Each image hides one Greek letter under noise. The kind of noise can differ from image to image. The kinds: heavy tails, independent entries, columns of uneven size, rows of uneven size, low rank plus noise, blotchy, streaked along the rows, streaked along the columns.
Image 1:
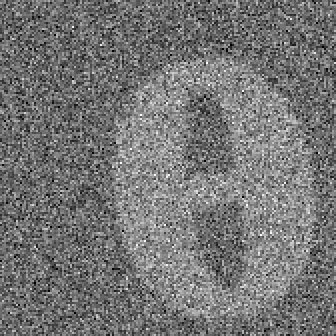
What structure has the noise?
independent entries
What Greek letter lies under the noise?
theta
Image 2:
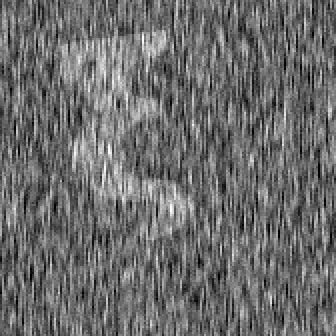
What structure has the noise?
streaked along the columns
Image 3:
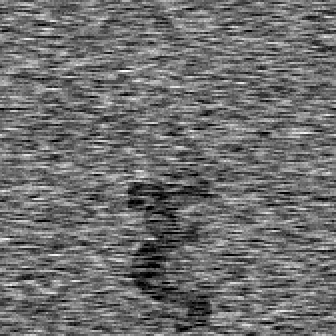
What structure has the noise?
streaked along the rows
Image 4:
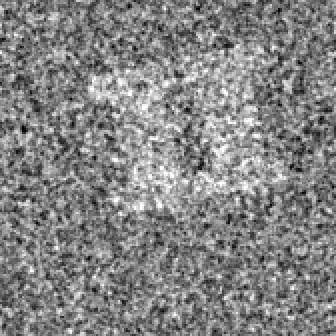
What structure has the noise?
blotchy
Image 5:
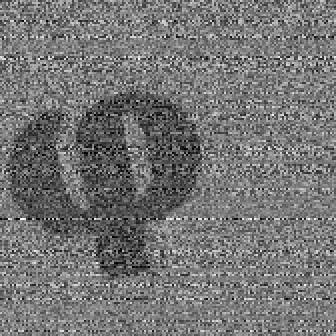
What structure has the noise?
rows of uneven size
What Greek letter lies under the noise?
phi
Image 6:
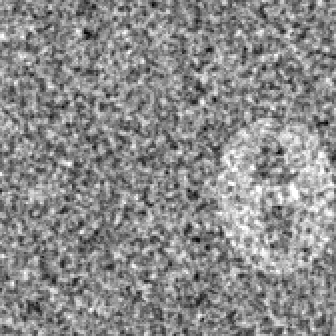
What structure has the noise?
blotchy
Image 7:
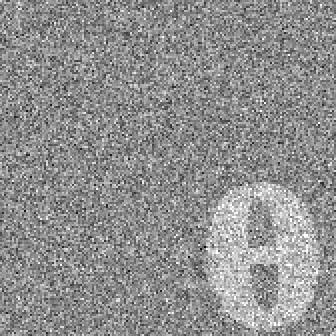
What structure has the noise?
independent entries
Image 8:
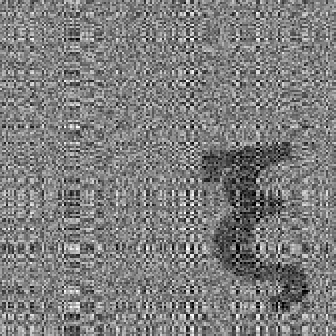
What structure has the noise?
low rank plus noise
